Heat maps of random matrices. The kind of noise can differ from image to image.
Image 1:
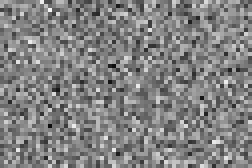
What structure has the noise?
independent entries
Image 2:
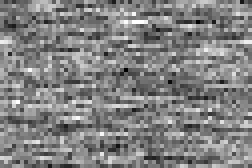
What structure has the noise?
streaked along the rows
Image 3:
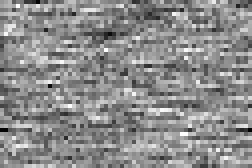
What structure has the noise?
streaked along the rows
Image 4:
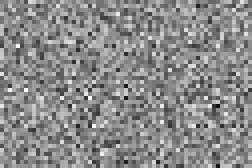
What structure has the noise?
low rank plus noise
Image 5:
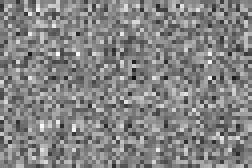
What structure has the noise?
low rank plus noise
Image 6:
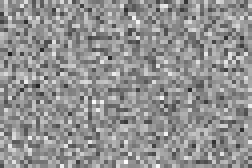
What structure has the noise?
independent entries
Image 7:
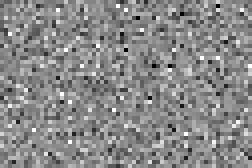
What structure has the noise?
heavy tails
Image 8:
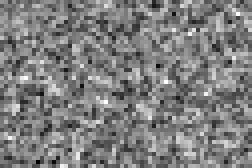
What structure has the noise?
blotchy
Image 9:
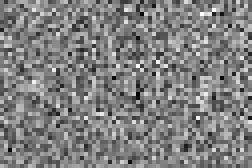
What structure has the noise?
low rank plus noise
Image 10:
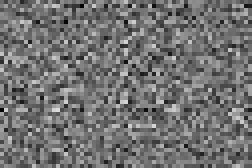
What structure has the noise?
low rank plus noise
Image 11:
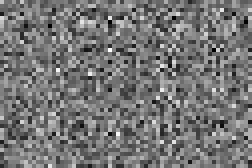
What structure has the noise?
low rank plus noise
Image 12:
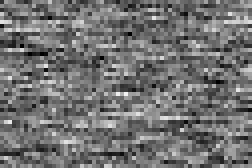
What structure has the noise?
streaked along the rows
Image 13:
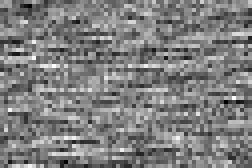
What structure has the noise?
streaked along the rows
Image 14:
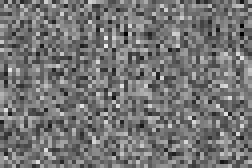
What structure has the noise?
low rank plus noise
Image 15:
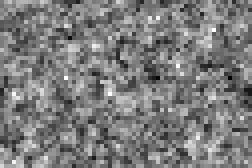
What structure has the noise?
blotchy
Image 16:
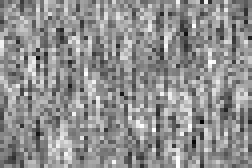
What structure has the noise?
streaked along the columns
